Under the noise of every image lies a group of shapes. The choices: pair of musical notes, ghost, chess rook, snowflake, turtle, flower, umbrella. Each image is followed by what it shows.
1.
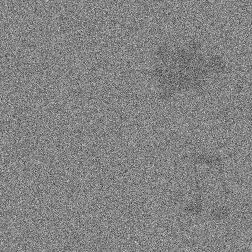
top right: turtle; bottom right: pair of musical notes
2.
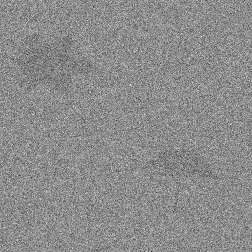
top left: turtle; bottom right: umbrella
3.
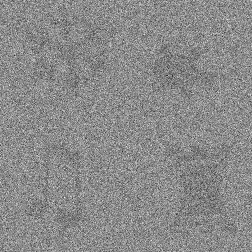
top left: snowflake; top right: turtle; bottom left: pair of musical notes; bottom right: chess rook
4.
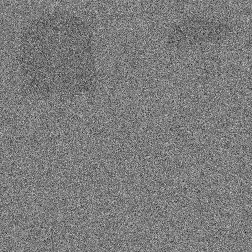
top left: ghost; top right: umbrella
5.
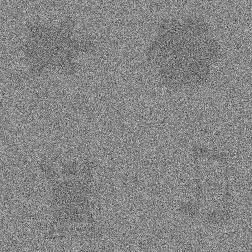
top left: turtle; top right: flower; bottom left: chess rook; bottom right: pair of musical notes
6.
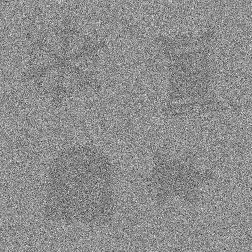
top left: snowflake; top right: chess rook; bottom left: ghost; bottom right: turtle
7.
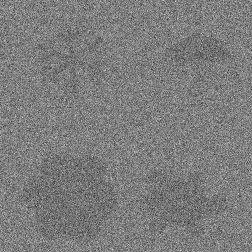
top left: snowflake; top right: umbrella; bottom left: flower; bottom right: turtle
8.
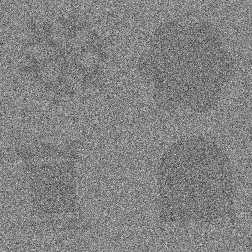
top left: snowflake; top right: flower; bottom left: chess rook; bottom right: ghost
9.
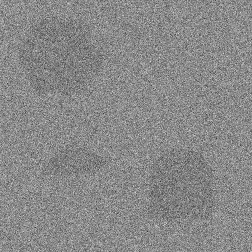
top left: flower; bottom left: umbrella; bottom right: ghost
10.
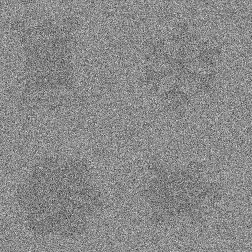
top left: chess rook; top right: snowflake; bottom left: flower; bottom right: turtle
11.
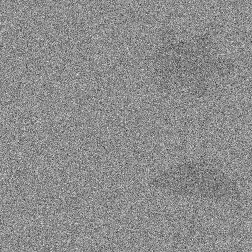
top right: turtle; bottom right: umbrella
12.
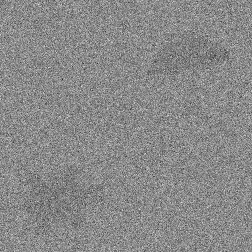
top right: umbrella; bottom left: turtle
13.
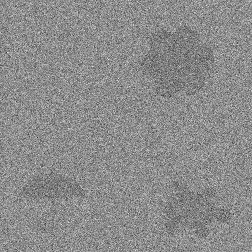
top right: flower; bottom left: umbrella; bottom right: turtle
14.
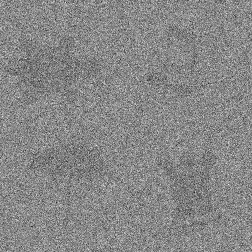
top left: turtle; top right: pair of musical notes; bottom left: umbrella; bottom right: chess rook
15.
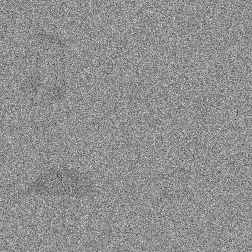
top left: pair of musical notes; bottom left: umbrella
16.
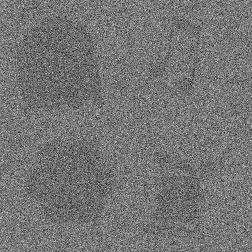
top left: ghost; top right: pair of musical notes; bottom left: flower; bottom right: chess rook
